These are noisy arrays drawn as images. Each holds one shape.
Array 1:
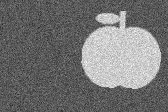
apple
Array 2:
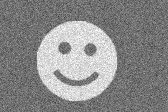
smiling face
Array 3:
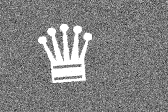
chess queen
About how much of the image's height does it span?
half
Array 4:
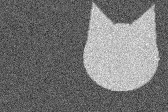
cat's head
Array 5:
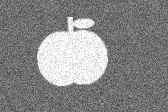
apple
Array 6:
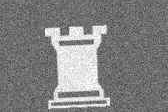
chess rook
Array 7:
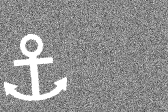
anchor
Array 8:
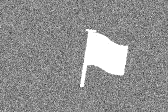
flag
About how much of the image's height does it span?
half
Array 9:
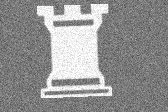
chess rook
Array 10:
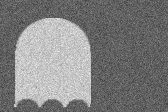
ghost
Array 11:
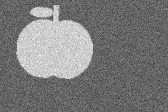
apple
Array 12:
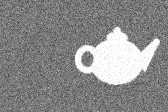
teapot
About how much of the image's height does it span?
half
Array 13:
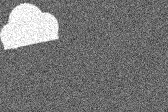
cloud
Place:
top left
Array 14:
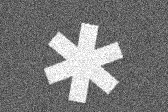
asterisk
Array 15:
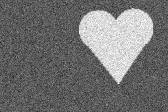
heart
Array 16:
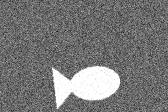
fish
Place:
bottom middle
